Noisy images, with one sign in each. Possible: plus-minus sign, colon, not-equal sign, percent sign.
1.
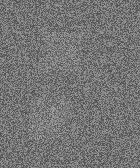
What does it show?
light colon
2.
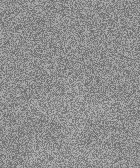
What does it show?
light plus-minus sign
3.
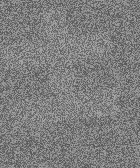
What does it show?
light plus-minus sign
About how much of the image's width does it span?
nearly all
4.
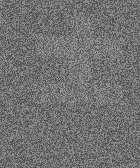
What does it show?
light plus-minus sign
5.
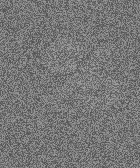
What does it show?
light percent sign
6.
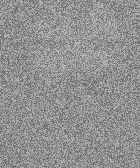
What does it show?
light not-equal sign
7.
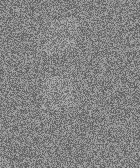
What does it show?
light colon
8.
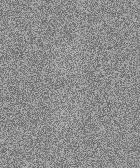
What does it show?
light colon
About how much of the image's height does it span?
half
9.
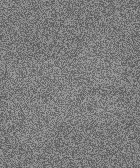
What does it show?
light not-equal sign
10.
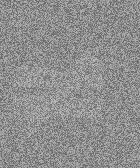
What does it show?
light not-equal sign
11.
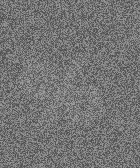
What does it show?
light percent sign
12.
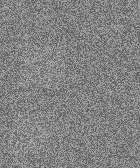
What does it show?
light colon
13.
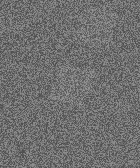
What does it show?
light colon
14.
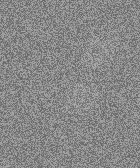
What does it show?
light colon
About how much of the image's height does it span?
half
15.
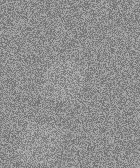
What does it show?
light colon
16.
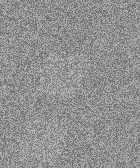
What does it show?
light colon
